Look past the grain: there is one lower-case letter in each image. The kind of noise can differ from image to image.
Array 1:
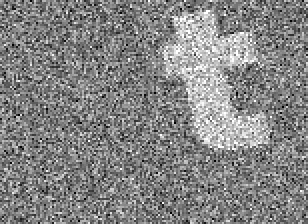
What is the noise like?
independent entries
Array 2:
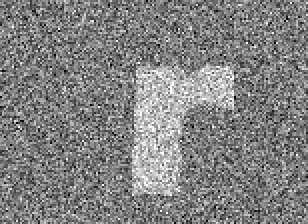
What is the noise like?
independent entries
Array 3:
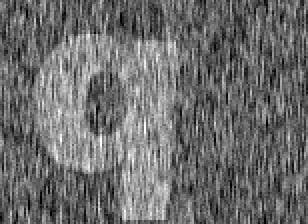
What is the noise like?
streaked along the columns
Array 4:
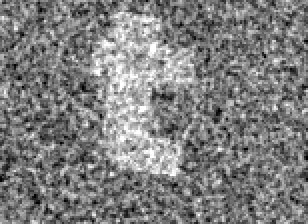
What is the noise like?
blotchy
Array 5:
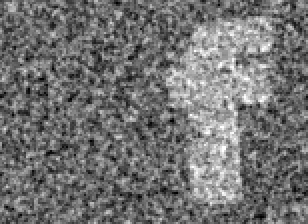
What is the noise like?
blotchy
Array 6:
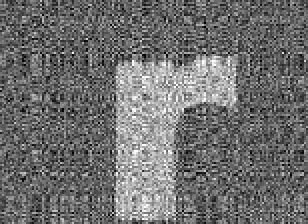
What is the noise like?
low rank plus noise
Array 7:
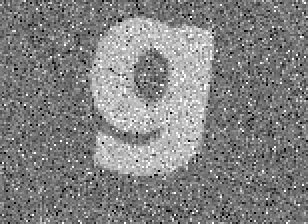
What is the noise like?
heavy tails
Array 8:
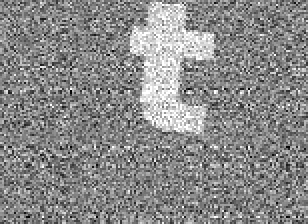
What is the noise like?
low rank plus noise
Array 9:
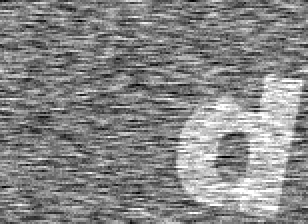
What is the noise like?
streaked along the rows
